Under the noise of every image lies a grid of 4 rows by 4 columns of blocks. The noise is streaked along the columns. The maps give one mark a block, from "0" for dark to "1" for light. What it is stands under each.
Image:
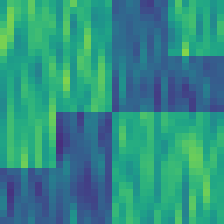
1101
1100
1011
0011
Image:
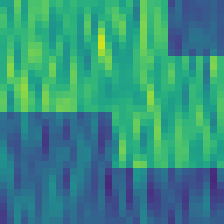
1110
1111
0011
0000
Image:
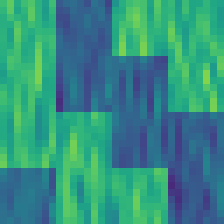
1011
1001
1100
0110
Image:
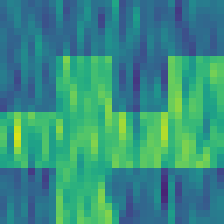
0000
0101
1111
0100
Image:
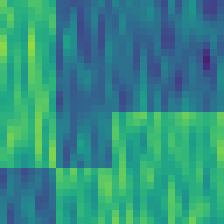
1000
1000
1011
0111
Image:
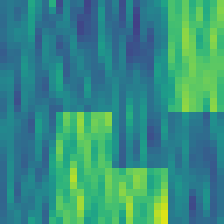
0001
0001
0100
0110
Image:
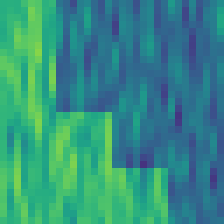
1000
1000
1100
1110
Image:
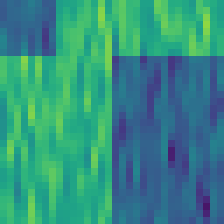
0111
1100
1100
1100
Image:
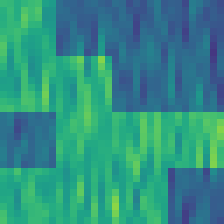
1000
1100
0111
1110
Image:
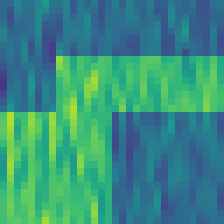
0000
0111
1100
1100
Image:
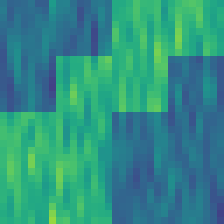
0011
0110
1100
1100
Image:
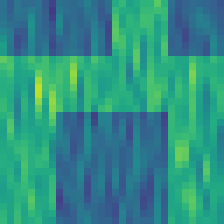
0010
1111
1001
1001
